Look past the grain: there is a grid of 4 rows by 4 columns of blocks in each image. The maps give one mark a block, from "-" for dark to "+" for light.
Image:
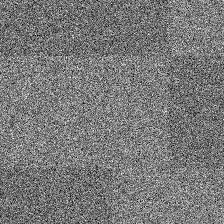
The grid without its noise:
- - - +
+ + + -
+ + + -
- - + +
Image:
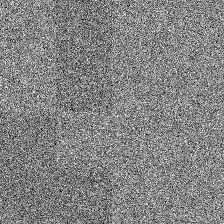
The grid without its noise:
+ - + +
+ - + +
- + + +
- - + +
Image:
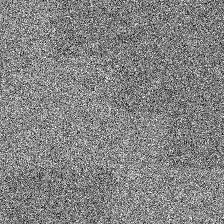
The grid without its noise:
+ - - -
+ + - -
+ + + -
- - + +
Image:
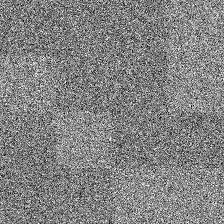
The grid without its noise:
- - - +
+ - - +
- + - -
- - + +
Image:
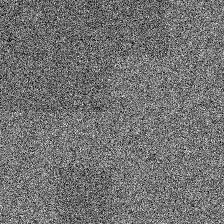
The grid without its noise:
- - - +
- - + +
+ + + +
+ - + +
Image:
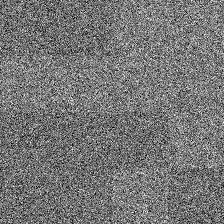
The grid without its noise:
- - + +
+ + + +
- - - +
- - + -
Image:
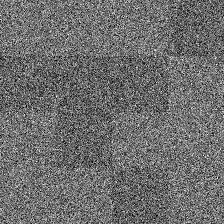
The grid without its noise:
+ + + -
- - - +
+ - + +
+ + - +
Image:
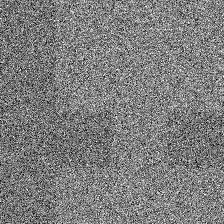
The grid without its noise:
- + + +
- + + +
- - + -
- + + +
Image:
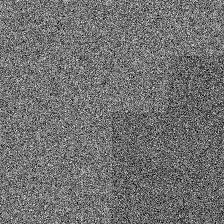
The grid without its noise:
+ + + +
+ + + -
+ + - -
+ + - -
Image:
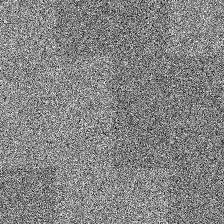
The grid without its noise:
+ - - +
+ + - -
+ + - -
- + + -
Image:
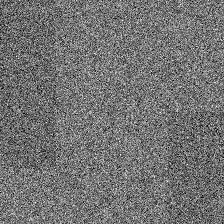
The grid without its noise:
- + + +
- + + +
- + + -
+ + + -
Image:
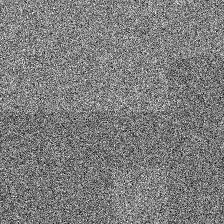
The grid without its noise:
+ + + +
+ + + -
- - - -
- - + -
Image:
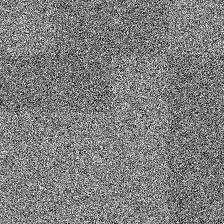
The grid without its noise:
+ - - +
- - + -
+ + + -
+ + + -
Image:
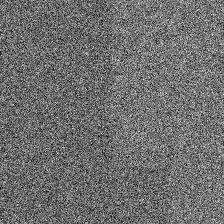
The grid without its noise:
- - + +
- - + +
- - + +
- - - +
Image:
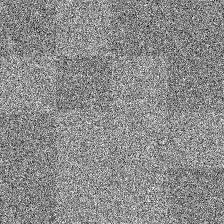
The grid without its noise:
- + - -
+ - + -
- + + +
- + + -
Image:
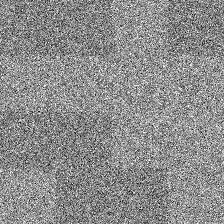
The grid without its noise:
- - + -
+ + + +
- - + +
+ - - +
